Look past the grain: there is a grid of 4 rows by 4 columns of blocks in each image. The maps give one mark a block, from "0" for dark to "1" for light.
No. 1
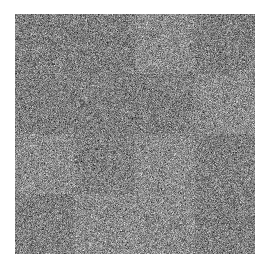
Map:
0 0 1 0
0 0 0 1
1 0 1 0
0 1 1 0
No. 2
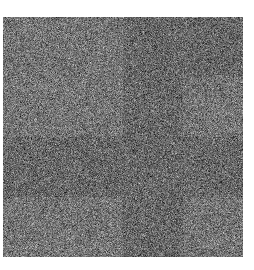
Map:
1 1 0 0
1 1 0 1
0 0 0 0
1 1 0 1
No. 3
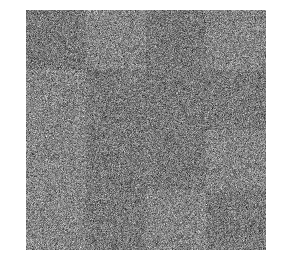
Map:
0 1 0 1
1 0 0 0
1 0 0 1
1 0 1 0
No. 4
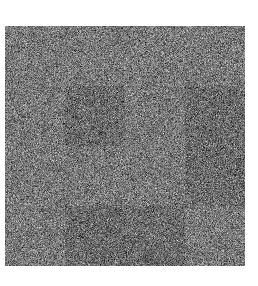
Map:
1 1 1 1
1 0 1 0
1 1 1 0
1 0 0 1
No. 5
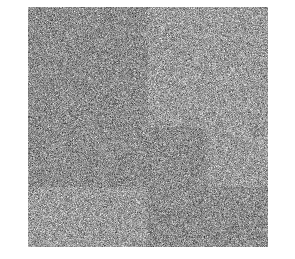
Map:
0 0 1 1
0 0 1 1
0 0 0 1
1 1 0 0
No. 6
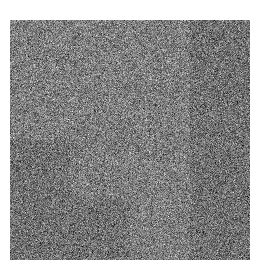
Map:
1 1 1 0
1 1 1 0
0 1 1 0
0 0 1 0
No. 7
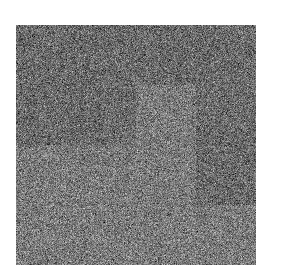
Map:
0 0 0 0
0 0 1 0
1 1 1 0
1 1 1 1
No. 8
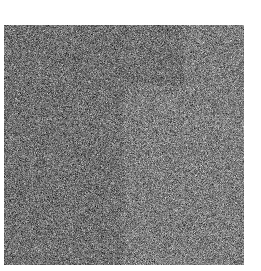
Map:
0 0 0 1
0 0 1 1
0 0 1 1
0 0 1 1
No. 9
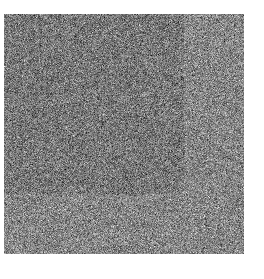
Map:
0 0 0 1
0 0 0 1
0 0 0 1
1 1 1 1
